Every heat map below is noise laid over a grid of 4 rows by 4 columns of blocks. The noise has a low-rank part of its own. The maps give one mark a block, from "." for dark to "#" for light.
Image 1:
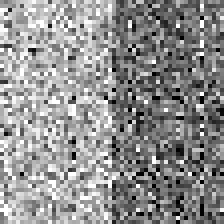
# # . .
# # . .
# # . .
# # . .
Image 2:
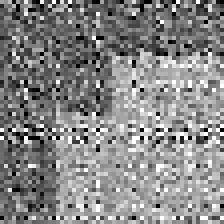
. . . .
. . # #
. # # #
. # # #
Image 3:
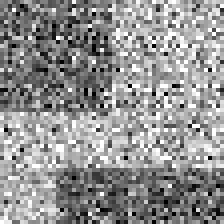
. . # #
. . # #
# # # #
# . . .
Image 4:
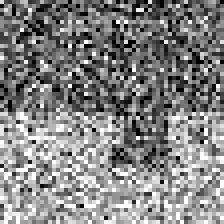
. . . .
. . . .
# # . #
# # # #
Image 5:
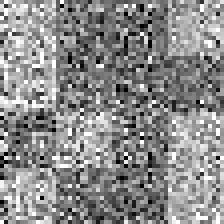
# . . #
# . . .
. # . #
# . . #
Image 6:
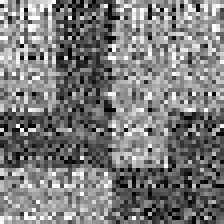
# . # #
# . # #
. . # .
# # . .
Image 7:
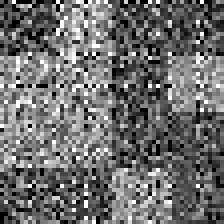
. # . .
# # . #
# # . .
. . # .
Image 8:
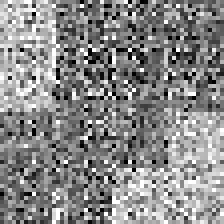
# . . .
# . . .
. . . #
. . # #
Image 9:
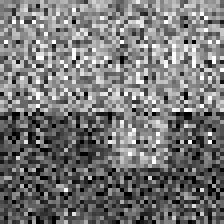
# # # #
# # # #
. . # .
. . . .
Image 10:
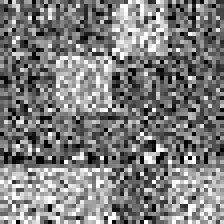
. . # .
. # . .
. . . .
# # . #
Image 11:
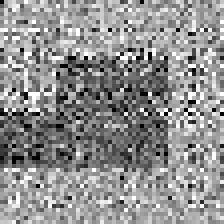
# # # #
# . . #
. . . #
# # # #
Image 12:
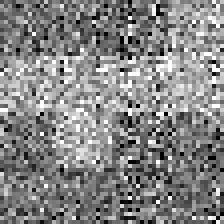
. . . #
# # # #
. # . .
. . . .
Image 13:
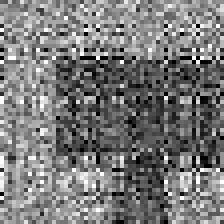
# # # #
# . . .
# . . .
# # . #
